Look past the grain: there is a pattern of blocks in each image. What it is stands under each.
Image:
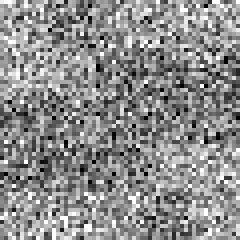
the same after a half turn
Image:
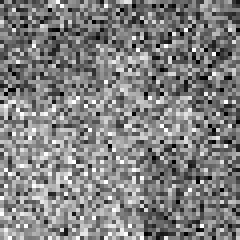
mirrored about the diagonal from the bottom left
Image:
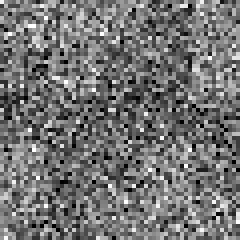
the same after a half turn
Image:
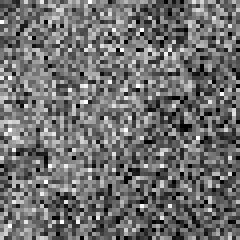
mirrored about the diagonal from the top left
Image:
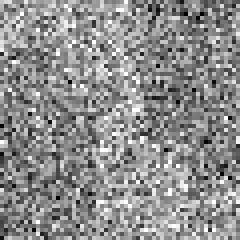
the same after a half turn
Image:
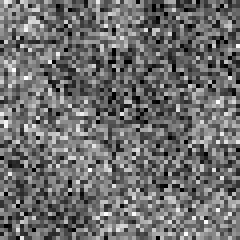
mirrored about the diagonal from the bottom left
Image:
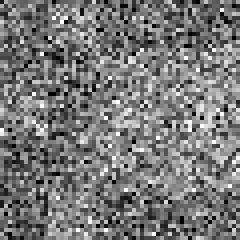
top and bottom mirror each other
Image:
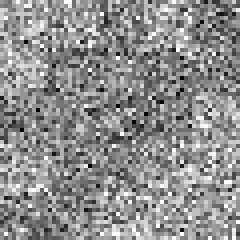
mirrored about the diagonal from the top left
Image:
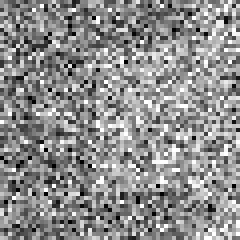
top and bottom mirror each other
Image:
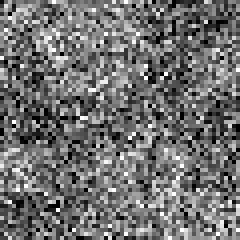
the same after a half turn
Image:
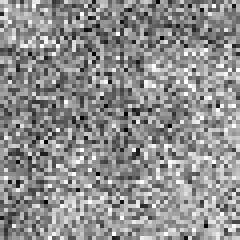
mirrored about the diagonal from the top left
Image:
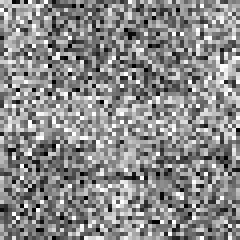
left and right mirror each other
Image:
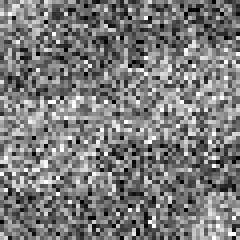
the same after a half turn
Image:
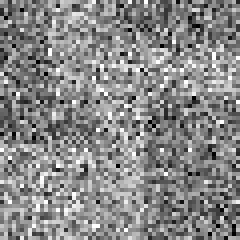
no symmetry
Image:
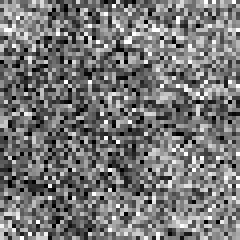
top and bottom mirror each other
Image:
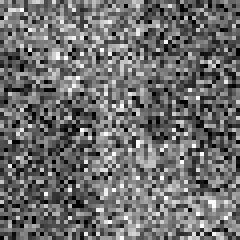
the same after a half turn
